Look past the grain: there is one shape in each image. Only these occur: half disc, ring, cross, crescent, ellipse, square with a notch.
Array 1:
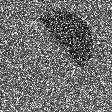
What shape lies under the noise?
half disc
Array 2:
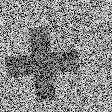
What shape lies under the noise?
cross
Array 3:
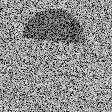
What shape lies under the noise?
half disc
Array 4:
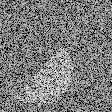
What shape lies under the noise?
half disc
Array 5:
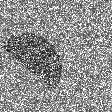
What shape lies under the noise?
half disc
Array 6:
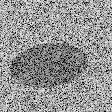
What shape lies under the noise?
ellipse
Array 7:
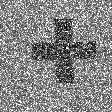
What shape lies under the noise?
cross
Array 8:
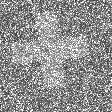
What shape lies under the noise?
cross
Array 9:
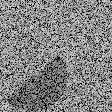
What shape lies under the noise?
half disc
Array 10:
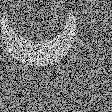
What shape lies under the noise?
crescent
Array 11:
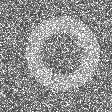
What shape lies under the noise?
ring
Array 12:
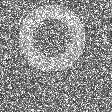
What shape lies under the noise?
ring
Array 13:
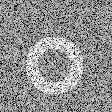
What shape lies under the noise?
ring
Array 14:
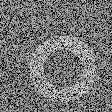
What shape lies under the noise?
ring
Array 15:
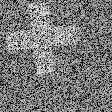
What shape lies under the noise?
cross
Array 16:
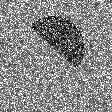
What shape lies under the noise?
half disc
